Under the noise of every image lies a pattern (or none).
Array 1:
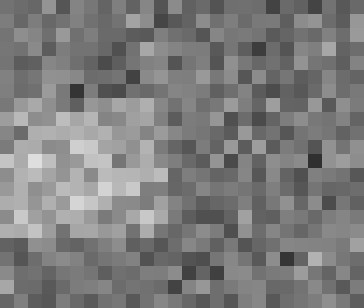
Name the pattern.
one block
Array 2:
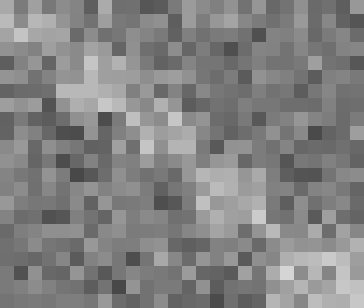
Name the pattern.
blocks along the diagonal
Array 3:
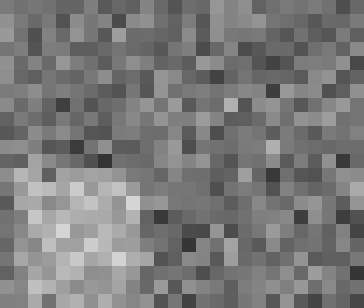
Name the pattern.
one block
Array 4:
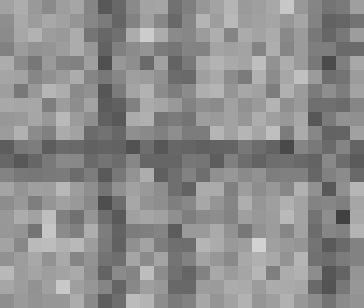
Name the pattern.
bands of rows crossing bands of columns
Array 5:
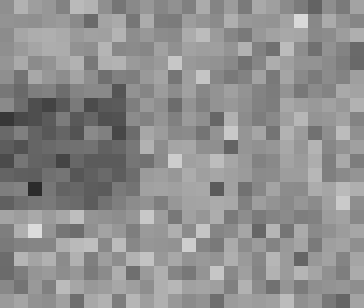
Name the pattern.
one block
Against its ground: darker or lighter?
darker
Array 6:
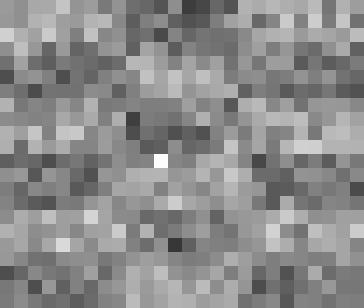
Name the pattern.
a checkerboard
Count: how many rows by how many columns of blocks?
6 by 3
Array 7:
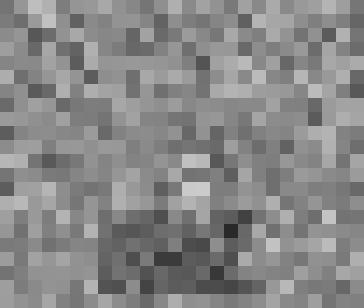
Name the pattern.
one block
